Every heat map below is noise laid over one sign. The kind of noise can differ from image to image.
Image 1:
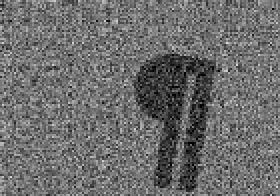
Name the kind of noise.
low rank plus noise
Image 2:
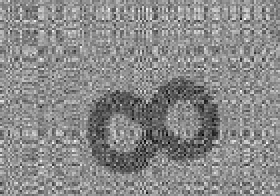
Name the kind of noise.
low rank plus noise
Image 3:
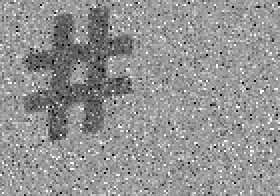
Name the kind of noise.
heavy tails
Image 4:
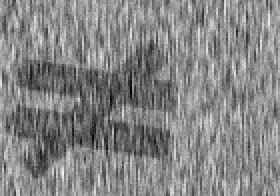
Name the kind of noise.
streaked along the columns
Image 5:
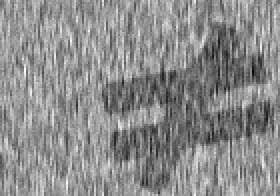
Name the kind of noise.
streaked along the columns
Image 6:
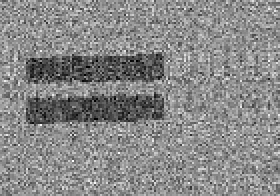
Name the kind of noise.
low rank plus noise
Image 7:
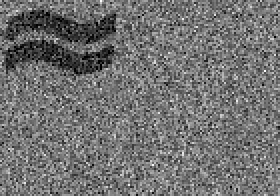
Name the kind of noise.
independent entries
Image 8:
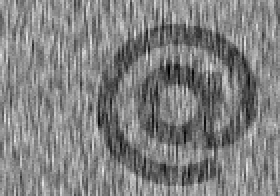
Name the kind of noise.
streaked along the columns
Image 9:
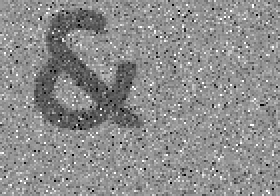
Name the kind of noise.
heavy tails
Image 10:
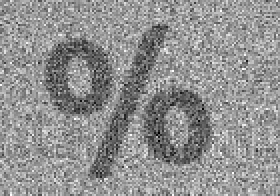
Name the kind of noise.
low rank plus noise
